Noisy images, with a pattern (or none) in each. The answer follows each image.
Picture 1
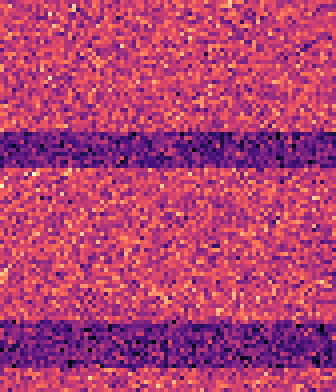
bands of rows
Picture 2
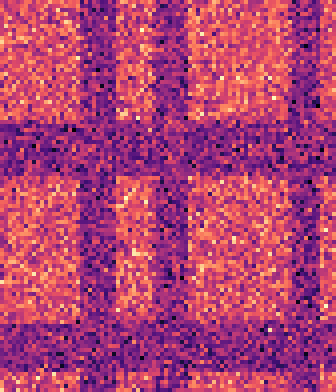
bands of rows crossing bands of columns
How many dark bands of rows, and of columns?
2 and 3
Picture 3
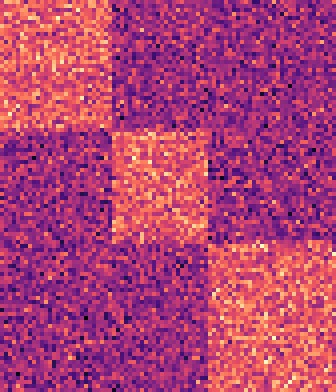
blocks along the diagonal
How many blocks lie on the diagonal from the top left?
3
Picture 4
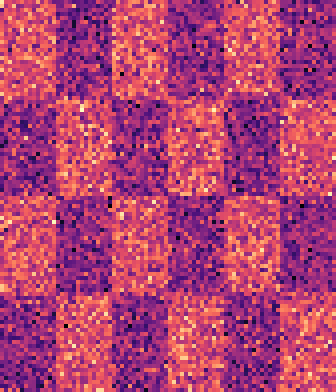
a checkerboard
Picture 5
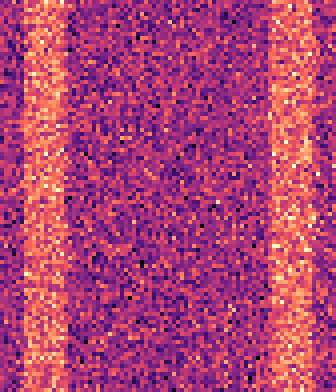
bands of columns
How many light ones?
2
